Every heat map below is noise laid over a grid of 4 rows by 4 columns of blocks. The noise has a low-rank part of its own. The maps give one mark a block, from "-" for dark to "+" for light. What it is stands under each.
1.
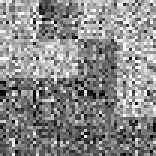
+ - + +
+ + - +
- - - +
- - - -
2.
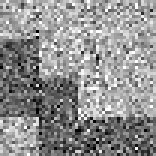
+ + + +
- + + +
- - + +
+ - - -
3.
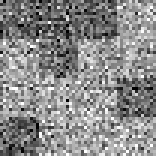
- - - +
+ - + +
+ + + -
- + + +
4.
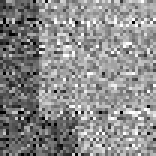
- + + +
- + + +
- + + +
- - + +
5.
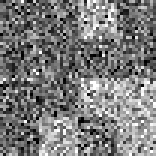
- - + -
- - - -
- - + +
- + - +
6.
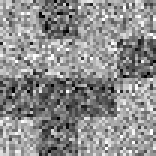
+ - + +
+ + + -
- - - +
+ - + +
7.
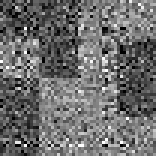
- - + +
+ - + -
- + + -
- + + +
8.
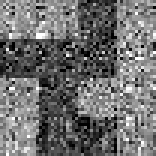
+ + - +
- - - +
+ - + +
+ - - +
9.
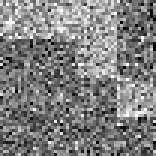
+ + + -
- - + -
- - - +
- - - -
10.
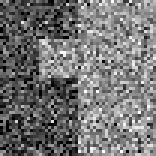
- - + +
- + + +
- - + +
- - + +
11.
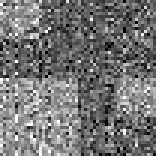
+ - - -
- - - -
+ + - +
+ + - -
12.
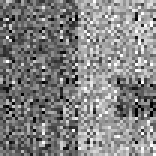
- - + +
- - + +
- - + -
- - + +
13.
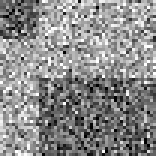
- + + +
+ + + +
+ - - -
+ - - -
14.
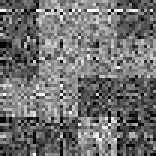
- + + -
- + + +
+ + - -
- - + -
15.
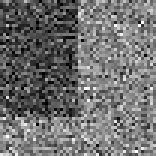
- - + +
- - + +
- - + +
+ + + +
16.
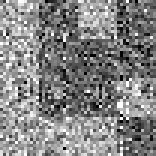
+ - + -
+ - - -
+ - - +
+ + + -
